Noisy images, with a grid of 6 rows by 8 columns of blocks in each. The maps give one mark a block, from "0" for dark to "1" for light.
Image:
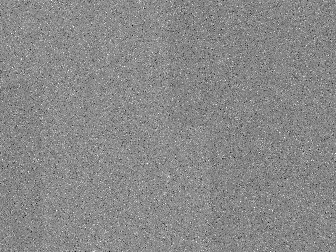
1 1 1 1 0 0 0 0
1 1 1 1 0 0 0 0
0 1 1 1 0 0 0 0
0 1 1 1 1 0 0 0
0 1 1 1 1 0 0 0
0 1 1 1 1 0 0 0
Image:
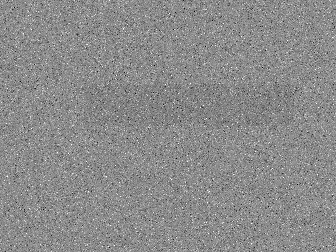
1 1 1 1 1 1 1 1
1 1 1 1 1 1 1 1
1 1 0 0 0 0 0 1
1 1 1 1 1 1 1 1
1 1 1 1 1 1 1 1
1 1 1 1 1 1 1 1
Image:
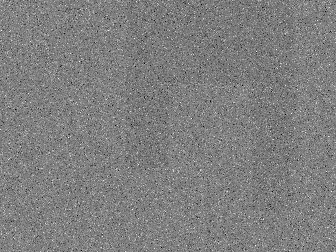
1 1 1 0 0 0 0 1
1 1 1 0 0 0 0 1
1 1 1 0 1 1 0 1
1 1 1 0 1 1 0 1
1 1 1 1 1 1 0 1
1 1 1 1 1 1 1 1
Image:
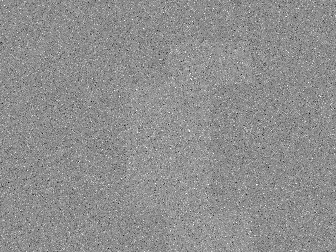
0 0 0 0 0 0 0 0
0 0 0 0 1 1 0 0
0 0 0 1 1 0 0 0
0 0 0 1 1 0 0 0
0 0 0 1 1 0 0 0
0 0 0 0 1 1 0 0
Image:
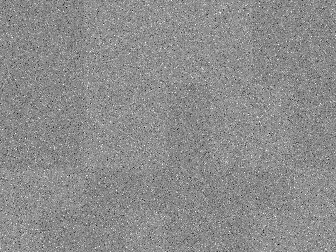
0 0 1 1 1 1 0 0
0 0 1 1 1 1 0 0
0 0 1 1 0 1 1 0
0 0 1 1 0 1 1 0
1 1 0 0 0 0 0 1
1 0 0 1 0 0 1 1
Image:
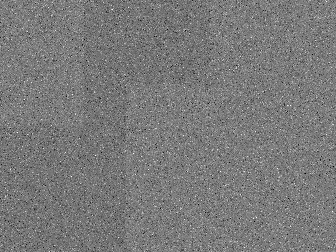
1 1 0 0 0 1 1 1
1 1 0 0 0 1 1 1
1 1 0 1 1 1 1 1
0 0 0 1 1 1 1 1
0 0 0 1 1 1 1 1
0 0 0 1 1 1 1 1
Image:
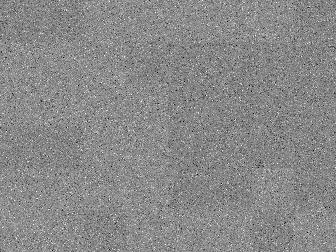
0 0 1 1 1 1 1 0
1 1 1 0 0 0 0 0
1 1 1 1 0 0 0 0
0 0 1 1 0 0 0 0
1 1 1 1 0 0 1 0
1 1 0 1 1 1 0 1
